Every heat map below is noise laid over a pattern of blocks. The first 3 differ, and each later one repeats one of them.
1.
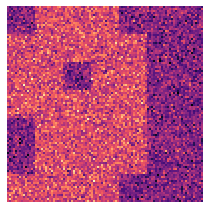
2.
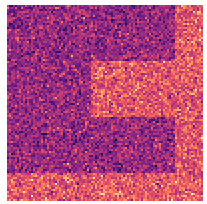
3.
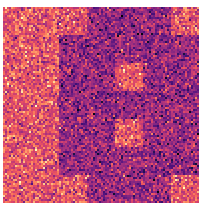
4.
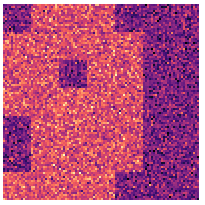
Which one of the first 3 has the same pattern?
1
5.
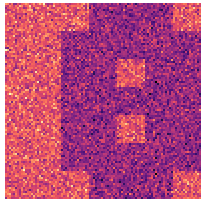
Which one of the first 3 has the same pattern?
3
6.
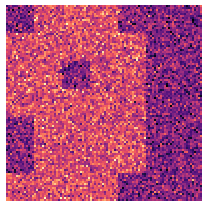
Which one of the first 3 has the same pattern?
1
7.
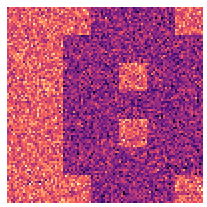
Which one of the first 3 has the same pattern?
3
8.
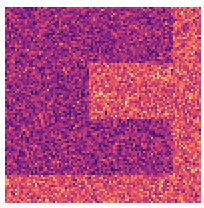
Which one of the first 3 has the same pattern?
2
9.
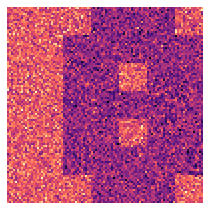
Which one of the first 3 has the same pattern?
3
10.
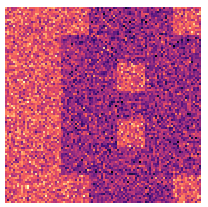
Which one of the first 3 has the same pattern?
3
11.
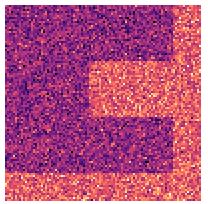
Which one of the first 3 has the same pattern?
2
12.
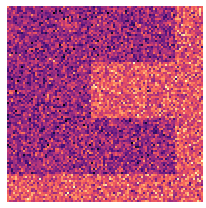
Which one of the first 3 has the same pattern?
2
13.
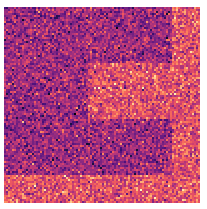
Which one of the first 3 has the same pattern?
2
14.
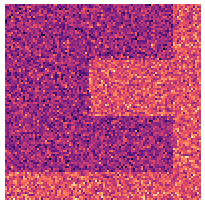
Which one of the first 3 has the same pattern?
2
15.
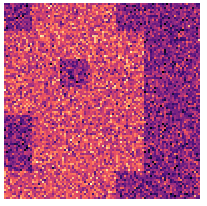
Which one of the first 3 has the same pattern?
1
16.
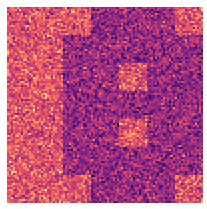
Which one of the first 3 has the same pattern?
3
